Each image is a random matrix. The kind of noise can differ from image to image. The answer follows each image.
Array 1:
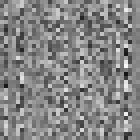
columns of uneven size
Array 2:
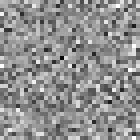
independent entries
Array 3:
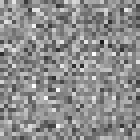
low rank plus noise
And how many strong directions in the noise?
five to eight
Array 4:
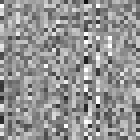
columns of uneven size
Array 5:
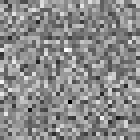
independent entries
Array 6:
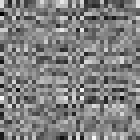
low rank plus noise
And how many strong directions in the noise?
one
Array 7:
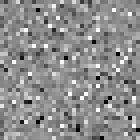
heavy tails
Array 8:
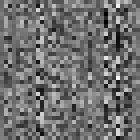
columns of uneven size
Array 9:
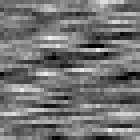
streaked along the rows
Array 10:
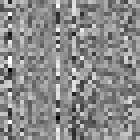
columns of uneven size
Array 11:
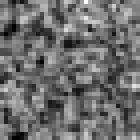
blotchy
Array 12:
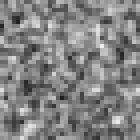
blotchy
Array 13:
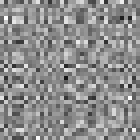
low rank plus noise
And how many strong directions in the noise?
one
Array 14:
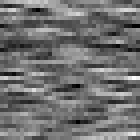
streaked along the rows
